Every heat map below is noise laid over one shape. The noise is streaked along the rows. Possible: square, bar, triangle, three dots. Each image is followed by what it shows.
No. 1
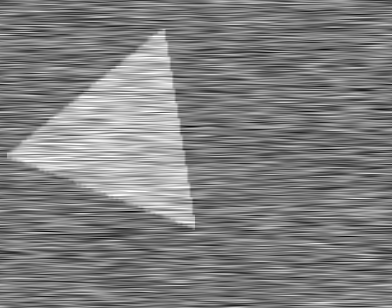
triangle
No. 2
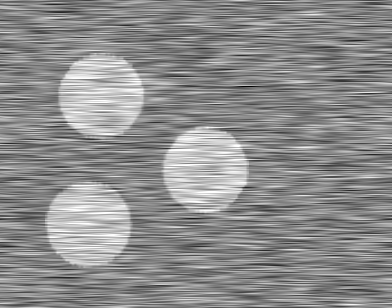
three dots
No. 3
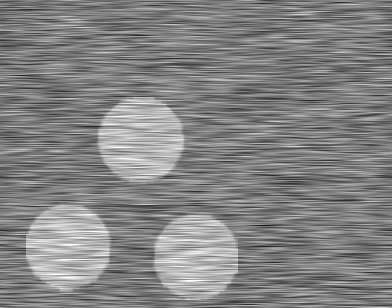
three dots
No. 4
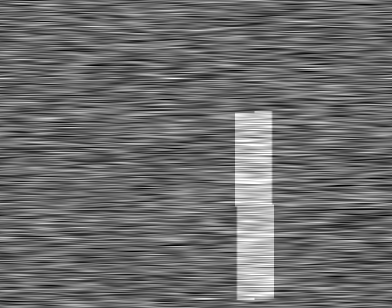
bar
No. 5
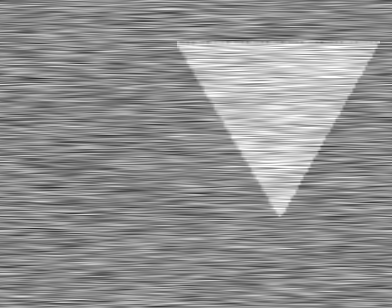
triangle
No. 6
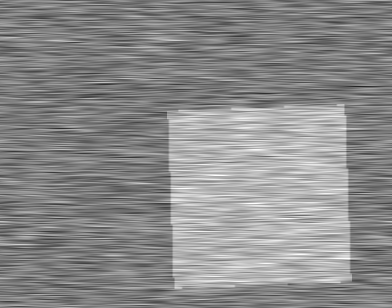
square
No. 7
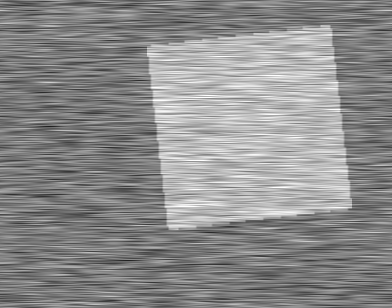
square
